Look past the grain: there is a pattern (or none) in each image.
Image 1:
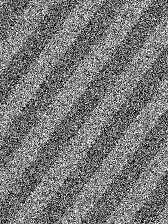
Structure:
diagonal stripes
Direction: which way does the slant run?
bottom left to top right
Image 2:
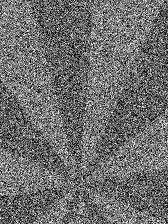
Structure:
spokes from one point
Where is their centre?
bottom middle
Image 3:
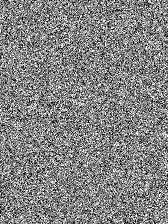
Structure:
only noise
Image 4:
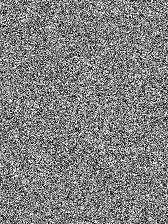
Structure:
only noise
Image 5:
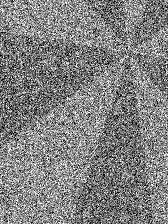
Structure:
spokes from one point
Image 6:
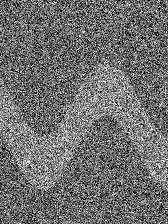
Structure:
a wavy band
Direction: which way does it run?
left to right
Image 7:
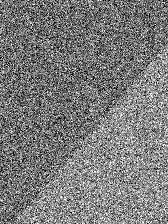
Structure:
a sharp edge
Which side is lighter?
bottom right
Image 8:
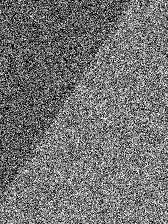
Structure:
a sharp edge
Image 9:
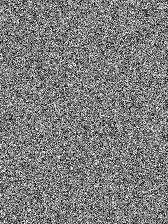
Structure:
only noise
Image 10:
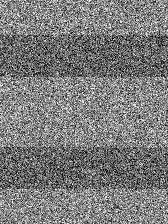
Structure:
horizontal stripes
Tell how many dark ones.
2
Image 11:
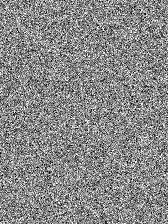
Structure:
only noise
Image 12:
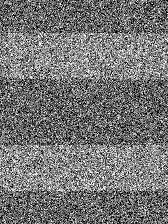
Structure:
horizontal stripes
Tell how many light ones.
2
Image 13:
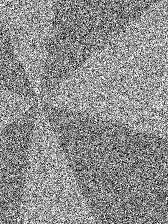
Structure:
spokes from one point
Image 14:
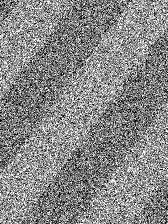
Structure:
diagonal stripes
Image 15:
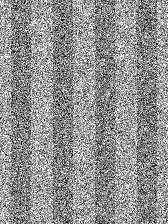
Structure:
vertical stripes
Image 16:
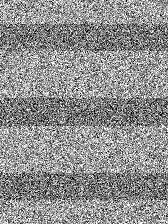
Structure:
horizontal stripes
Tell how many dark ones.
3
